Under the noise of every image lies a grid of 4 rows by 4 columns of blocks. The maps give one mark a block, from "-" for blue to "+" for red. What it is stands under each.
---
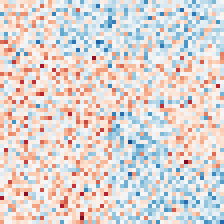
+ - - -
+ + + +
+ + - +
+ + - -
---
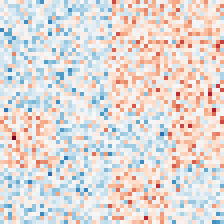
- - + +
- - + +
+ - - +
- - + -
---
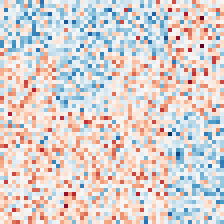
- - - +
+ - + +
+ + + -
+ + + -
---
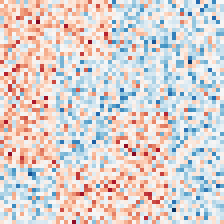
+ + - -
+ - - -
+ - + -
- + + -
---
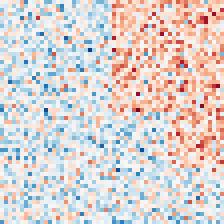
- - + +
- - + +
- - - +
- - - -
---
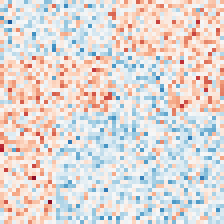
- - + +
+ + - +
+ - - -
+ - - -
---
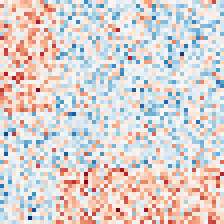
+ - - -
+ - - -
- - - -
- + + +
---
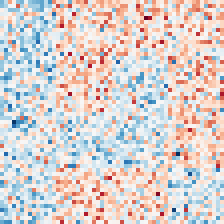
- + + +
- + - +
- - - +
- + + -
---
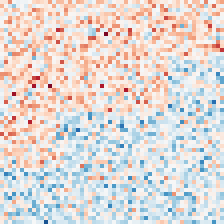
+ + + +
+ + + -
+ - - -
- - - -
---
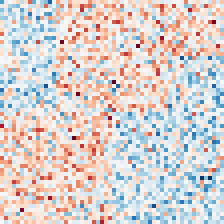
- + + +
- + + -
+ + - -
+ + - -
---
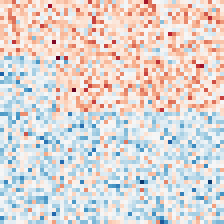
+ + + +
- + + +
- - - -
- - - -
